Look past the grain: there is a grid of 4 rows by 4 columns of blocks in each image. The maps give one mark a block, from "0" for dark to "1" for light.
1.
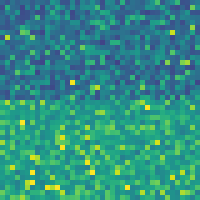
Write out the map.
0 0 0 0
0 0 0 0
1 1 1 1
1 1 1 1
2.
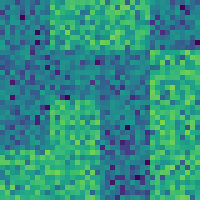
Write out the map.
0 1 1 0
0 0 0 1
0 1 0 1
1 1 0 1
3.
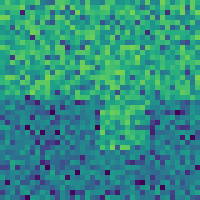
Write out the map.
1 1 1 1
1 1 1 1
0 0 1 0
0 0 0 0
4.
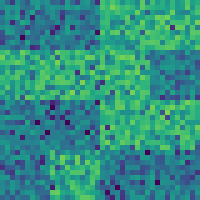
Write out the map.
0 0 1 1
1 1 1 0
0 0 1 1
0 1 0 0
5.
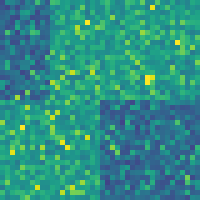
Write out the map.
0 1 1 1
0 1 1 1
1 1 0 0
1 1 0 0
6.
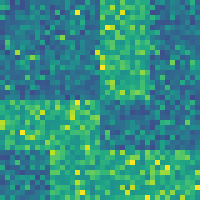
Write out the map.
0 0 1 0
0 0 1 0
1 1 0 0
0 1 1 1
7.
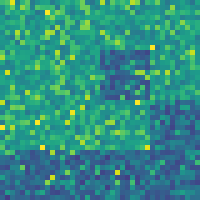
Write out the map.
1 1 1 1
1 1 0 1
1 1 1 0
0 0 0 0
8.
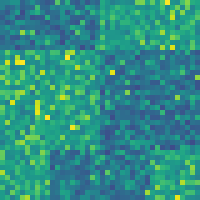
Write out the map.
0 0 1 1
1 1 0 0
1 1 0 0
1 0 0 1
